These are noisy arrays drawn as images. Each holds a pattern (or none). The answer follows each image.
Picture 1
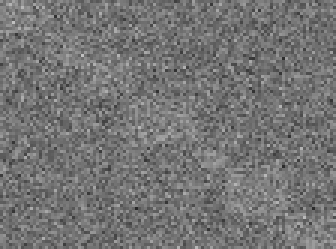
blocks along the diagonal
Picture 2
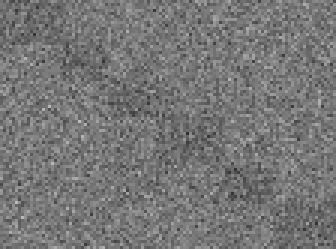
blocks along the diagonal
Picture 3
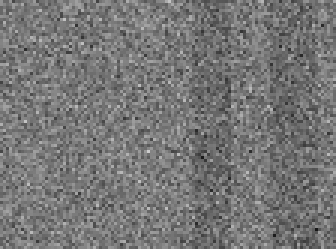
bands of columns
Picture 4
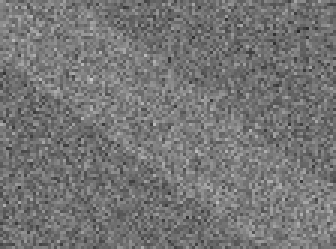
a diagonal band
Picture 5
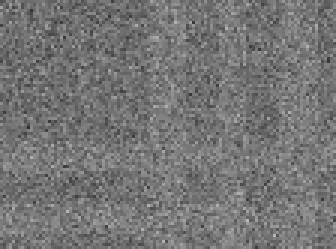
bands of rows crossing bands of columns
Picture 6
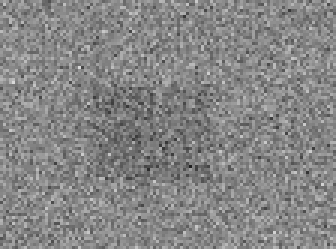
one block
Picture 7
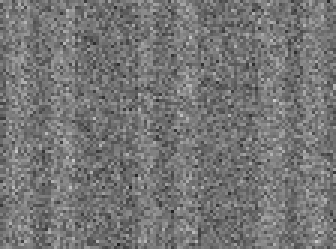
bands of columns
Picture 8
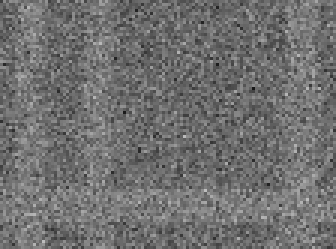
bands of rows crossing bands of columns
